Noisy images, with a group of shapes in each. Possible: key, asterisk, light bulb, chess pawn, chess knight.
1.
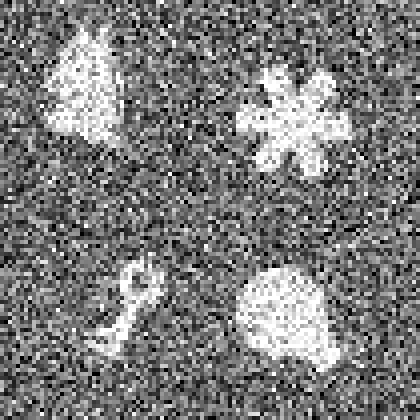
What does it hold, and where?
top left: chess knight; top right: asterisk; bottom left: key; bottom right: light bulb
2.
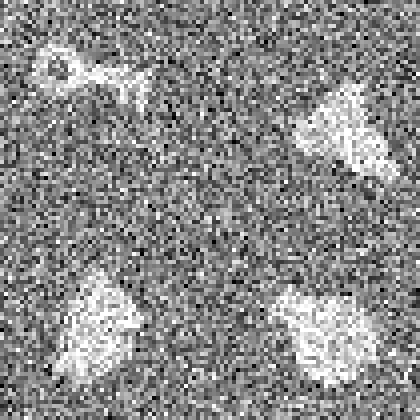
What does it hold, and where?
top left: key; top right: chess pawn; bottom left: chess knight; bottom right: light bulb
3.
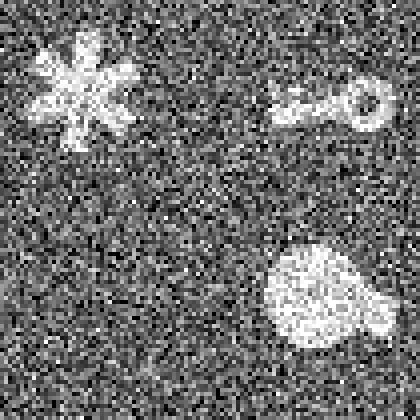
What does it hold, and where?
top left: asterisk; top right: key; bottom right: light bulb
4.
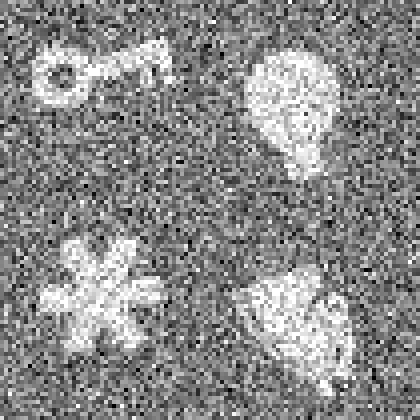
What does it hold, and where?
top left: key; top right: light bulb; bottom left: asterisk; bottom right: chess knight
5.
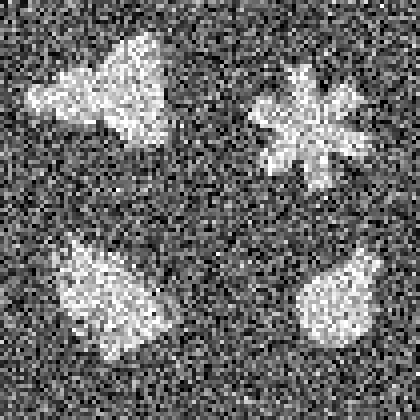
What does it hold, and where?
top left: chess pawn; top right: asterisk; bottom left: chess knight; bottom right: light bulb
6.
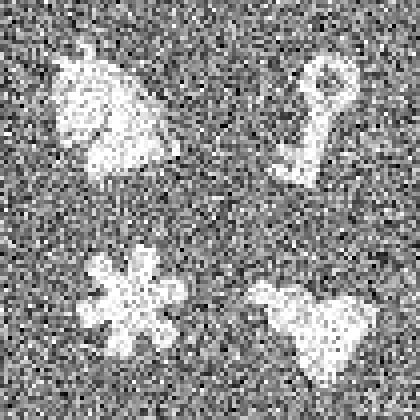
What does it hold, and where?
top left: chess knight; top right: key; bottom left: asterisk; bottom right: chess pawn
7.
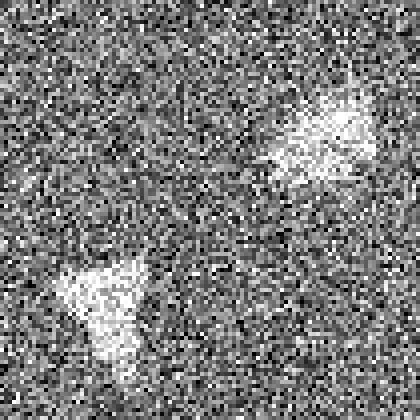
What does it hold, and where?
top right: chess knight; bottom left: chess pawn
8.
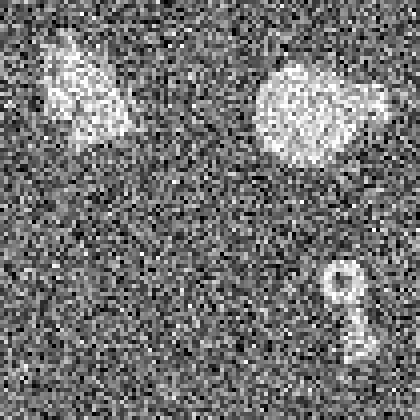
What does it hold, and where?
top left: chess knight; top right: light bulb; bottom right: key
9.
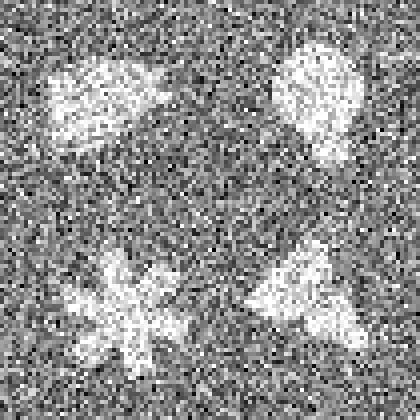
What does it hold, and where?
top left: chess knight; top right: light bulb; bottom left: asterisk; bottom right: chess pawn
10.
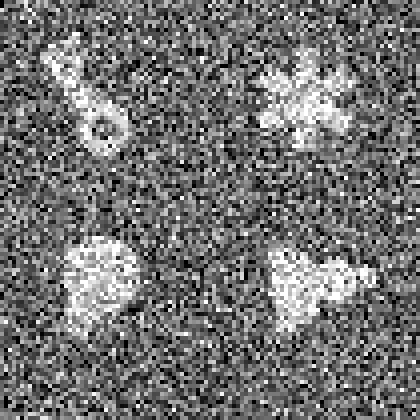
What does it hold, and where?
top left: key; top right: asterisk; bottom left: light bulb; bottom right: chess pawn
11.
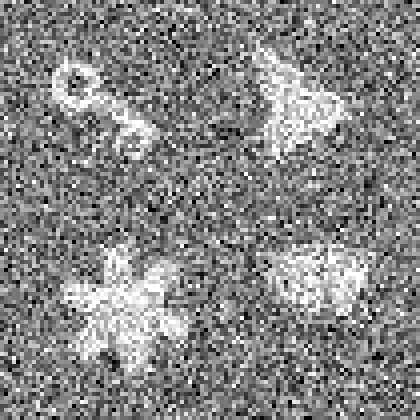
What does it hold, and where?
top left: key; top right: chess pawn; bottom left: asterisk; bottom right: chess knight
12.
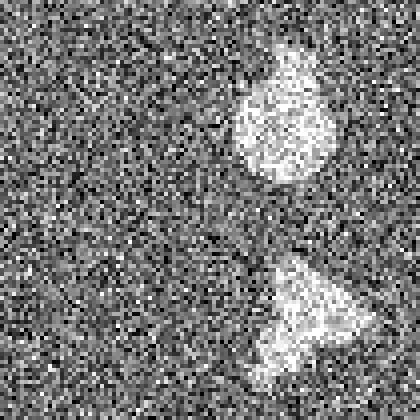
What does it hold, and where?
top right: light bulb; bottom right: chess pawn
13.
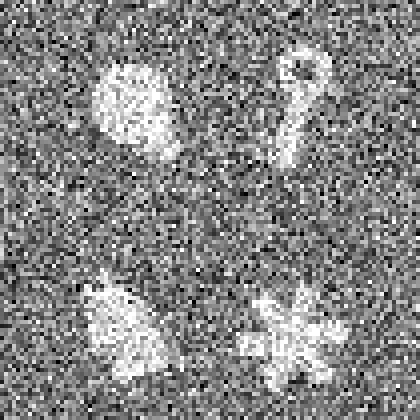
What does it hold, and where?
top left: light bulb; top right: key; bottom left: chess knight; bottom right: asterisk
